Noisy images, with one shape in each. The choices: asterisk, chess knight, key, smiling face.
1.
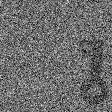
dark key
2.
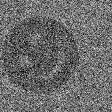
dark smiling face
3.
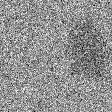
dark chess knight
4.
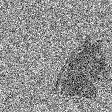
dark chess knight
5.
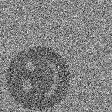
dark smiling face
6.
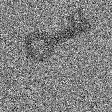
dark key
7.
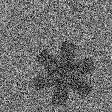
dark asterisk
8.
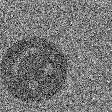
dark smiling face
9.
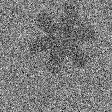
dark asterisk
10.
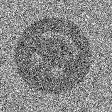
dark smiling face
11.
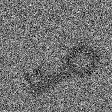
dark key
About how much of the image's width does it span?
two thirds
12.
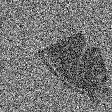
dark chess knight
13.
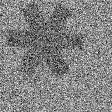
dark asterisk
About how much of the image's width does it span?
two thirds
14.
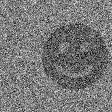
dark smiling face
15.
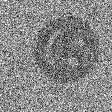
dark smiling face
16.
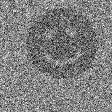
dark smiling face
